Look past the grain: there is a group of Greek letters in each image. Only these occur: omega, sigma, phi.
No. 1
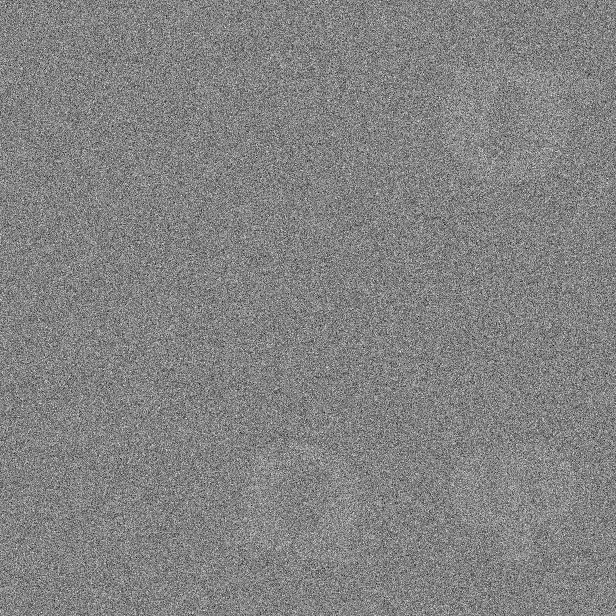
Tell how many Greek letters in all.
3
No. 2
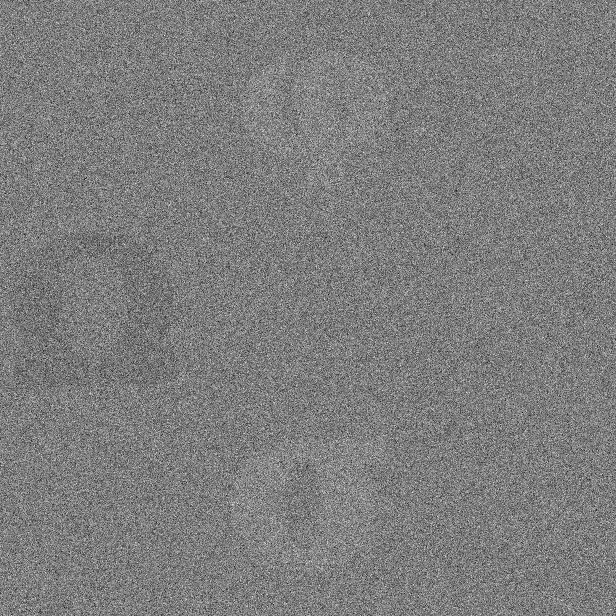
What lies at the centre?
nothing
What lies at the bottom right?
nothing
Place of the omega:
middle left
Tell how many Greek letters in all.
3
